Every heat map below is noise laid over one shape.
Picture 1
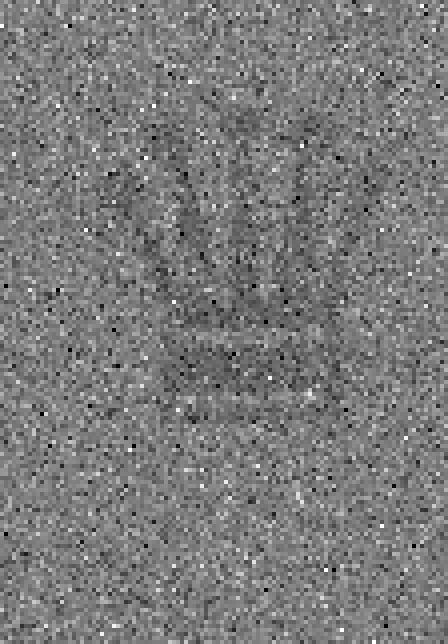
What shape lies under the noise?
chess queen
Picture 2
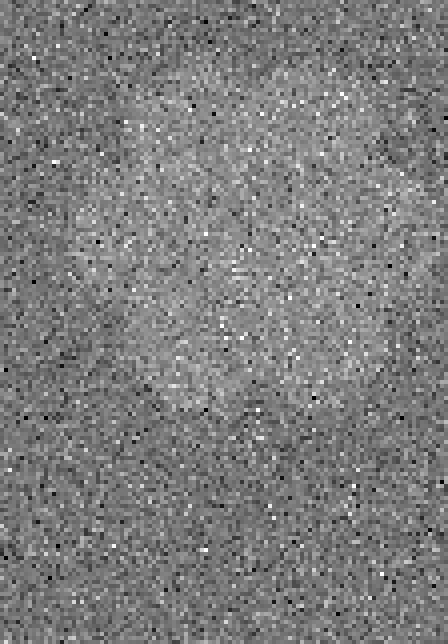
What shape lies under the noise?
flower
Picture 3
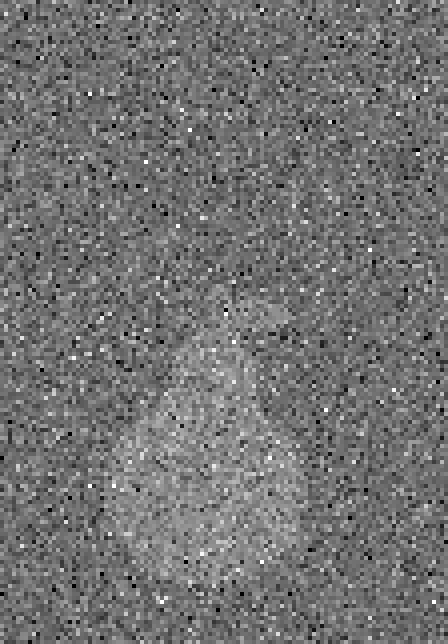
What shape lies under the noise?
pear
